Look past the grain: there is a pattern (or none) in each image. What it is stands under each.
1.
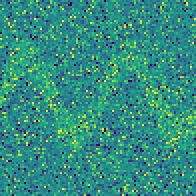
a wavy band
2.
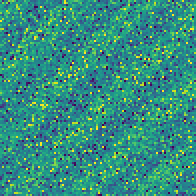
diagonal stripes
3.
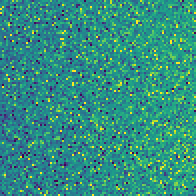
a smooth slope
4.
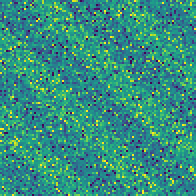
diagonal stripes
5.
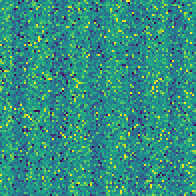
vertical stripes
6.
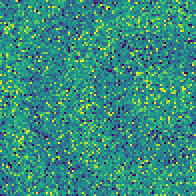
rings round one point
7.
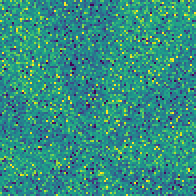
spokes from one point
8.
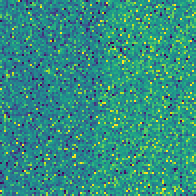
a sharp edge
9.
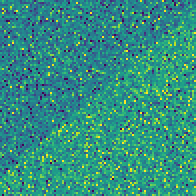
a sharp edge
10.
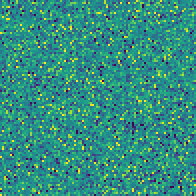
only noise
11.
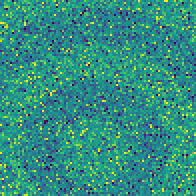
rings round one point
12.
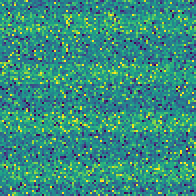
horizontal stripes
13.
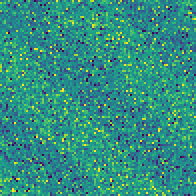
diagonal stripes
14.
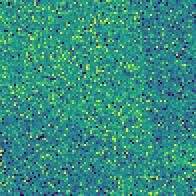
spokes from one point
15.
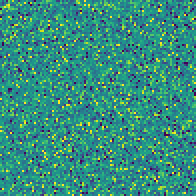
only noise
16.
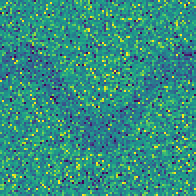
a wavy band
